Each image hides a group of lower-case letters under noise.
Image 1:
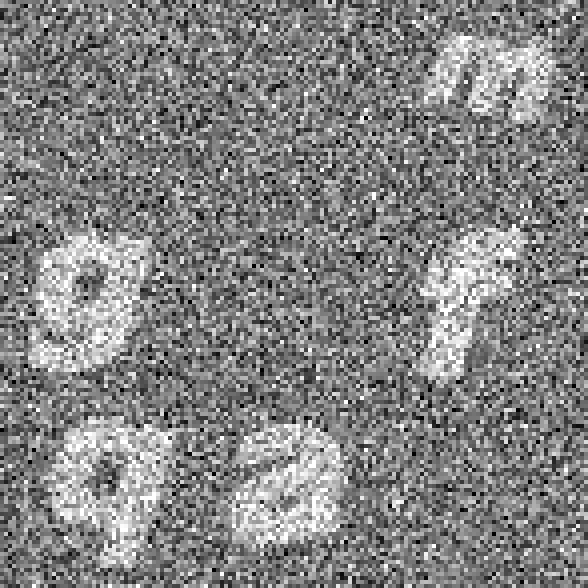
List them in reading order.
top right: m; middle left: g; middle right: f; bottom left: q; bottom middle: a
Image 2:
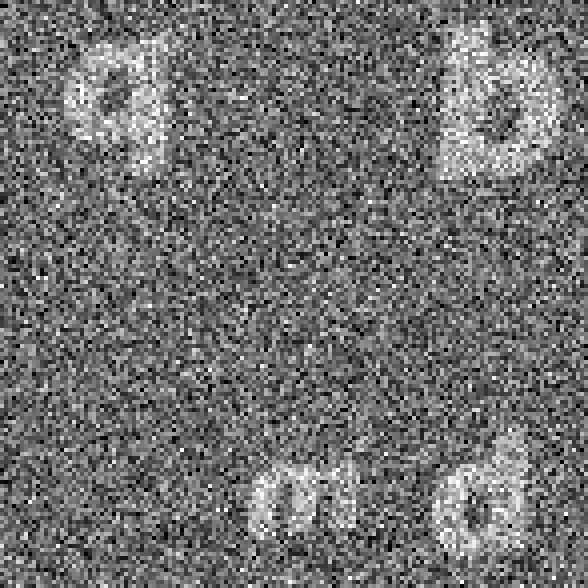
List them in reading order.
top left: q; top right: b; bottom middle: m; bottom right: d
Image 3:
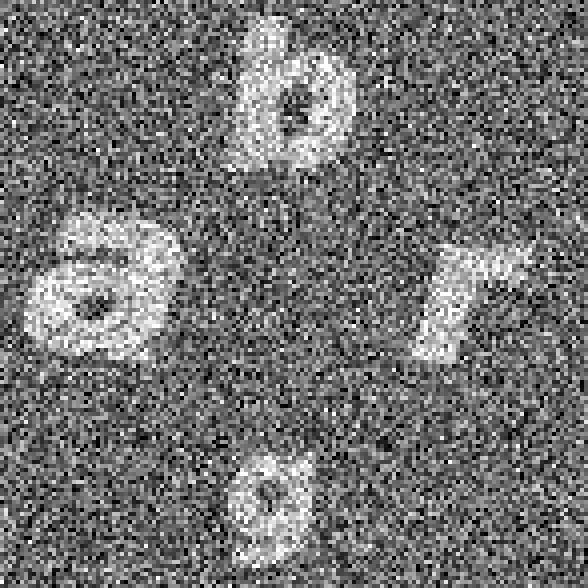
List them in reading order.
top middle: b; middle left: a; middle right: r; bottom middle: g
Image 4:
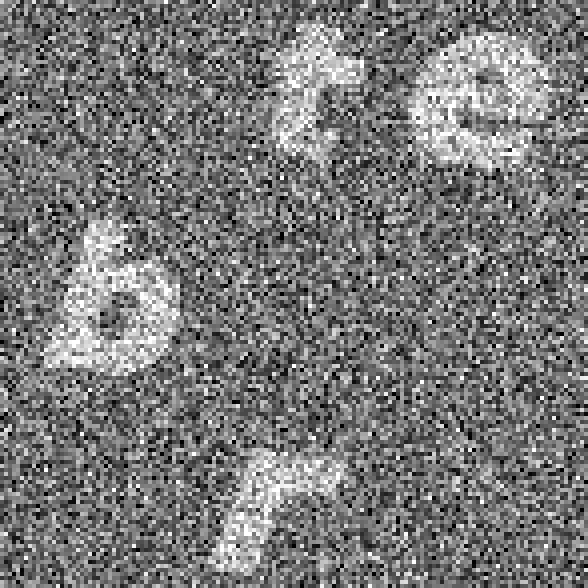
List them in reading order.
top middle: t; top right: e; middle left: b; bottom middle: r
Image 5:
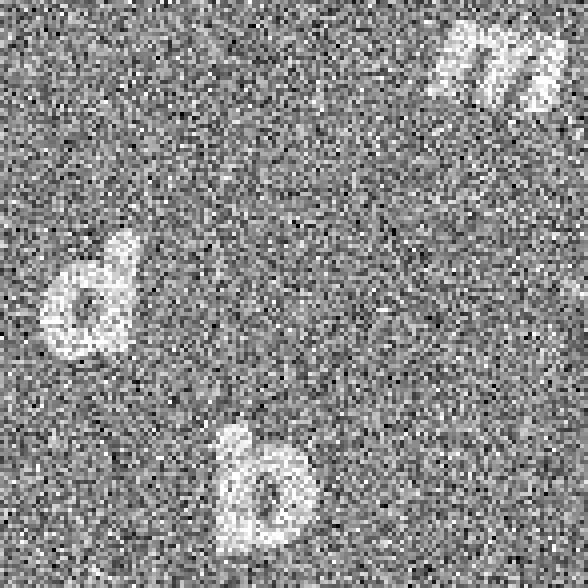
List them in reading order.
top right: m; middle left: d; bottom middle: b
